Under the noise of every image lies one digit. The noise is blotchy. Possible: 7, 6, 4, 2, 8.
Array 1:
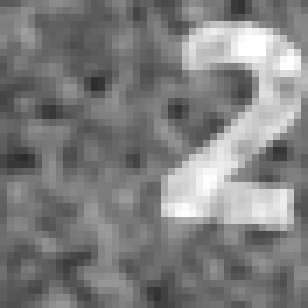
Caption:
light 2
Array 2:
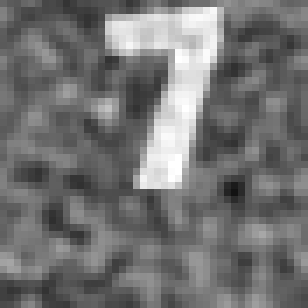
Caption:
light 7
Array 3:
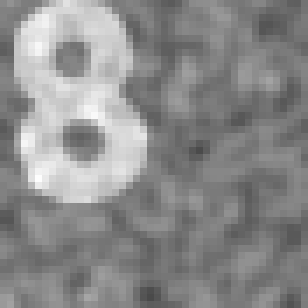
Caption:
light 8
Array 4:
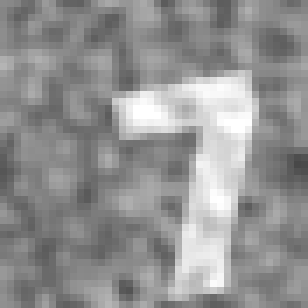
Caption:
light 7
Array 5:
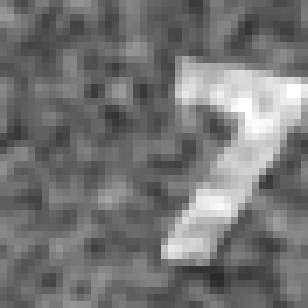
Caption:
light 7
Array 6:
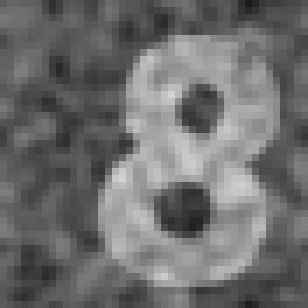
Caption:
light 8
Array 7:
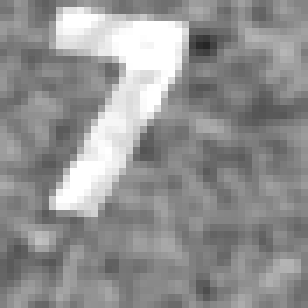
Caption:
light 7
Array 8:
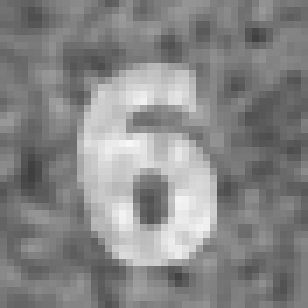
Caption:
light 6
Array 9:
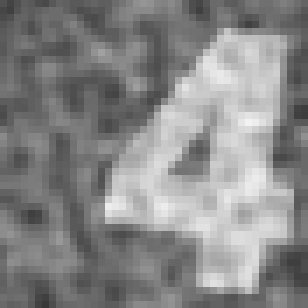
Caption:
light 4
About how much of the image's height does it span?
nearly all
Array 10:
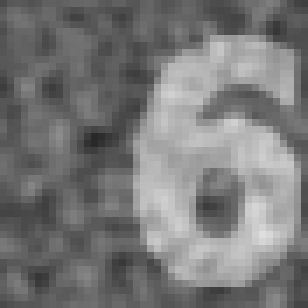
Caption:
light 6
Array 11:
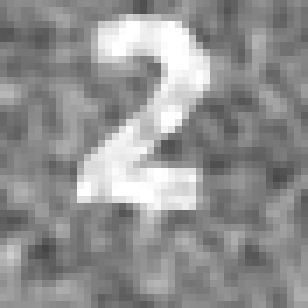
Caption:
light 2
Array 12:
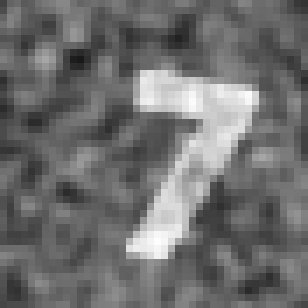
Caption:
light 7
